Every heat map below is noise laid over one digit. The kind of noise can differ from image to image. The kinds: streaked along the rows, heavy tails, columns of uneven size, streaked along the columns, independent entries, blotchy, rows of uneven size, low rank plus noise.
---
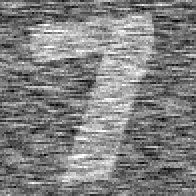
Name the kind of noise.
streaked along the rows
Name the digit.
7
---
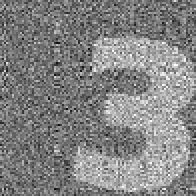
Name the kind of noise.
low rank plus noise
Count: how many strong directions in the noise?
two
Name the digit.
3
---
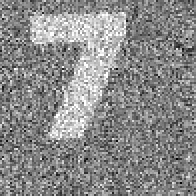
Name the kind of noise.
low rank plus noise
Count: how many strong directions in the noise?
five to eight
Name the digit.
7
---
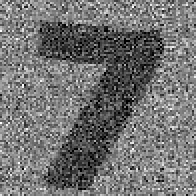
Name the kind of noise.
low rank plus noise
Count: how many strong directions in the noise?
five to eight
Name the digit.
7
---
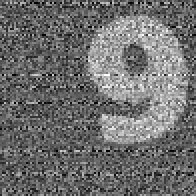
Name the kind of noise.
rows of uneven size
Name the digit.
9
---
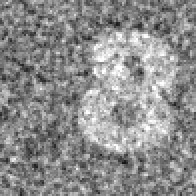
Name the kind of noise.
blotchy
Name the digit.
8
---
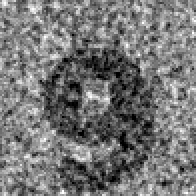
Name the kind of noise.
blotchy
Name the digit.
9
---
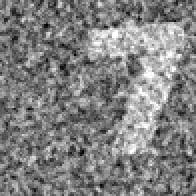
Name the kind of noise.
blotchy
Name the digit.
7
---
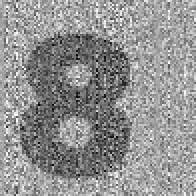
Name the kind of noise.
columns of uneven size
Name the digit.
8
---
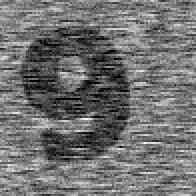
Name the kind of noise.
streaked along the rows
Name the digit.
9
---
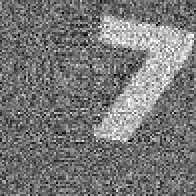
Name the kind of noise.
low rank plus noise
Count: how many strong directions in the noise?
five to eight
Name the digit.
7
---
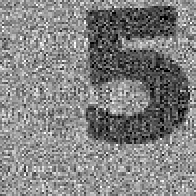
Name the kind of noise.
low rank plus noise
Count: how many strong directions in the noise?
three or four
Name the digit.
5
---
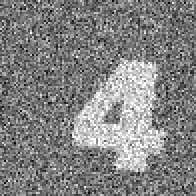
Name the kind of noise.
independent entries
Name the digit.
4
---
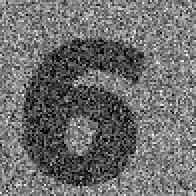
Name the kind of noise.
independent entries
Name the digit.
6
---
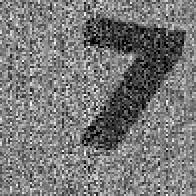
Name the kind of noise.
columns of uneven size
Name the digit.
7
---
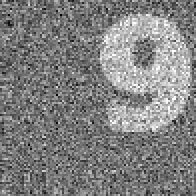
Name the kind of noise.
low rank plus noise
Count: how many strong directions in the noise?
five to eight
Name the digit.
9
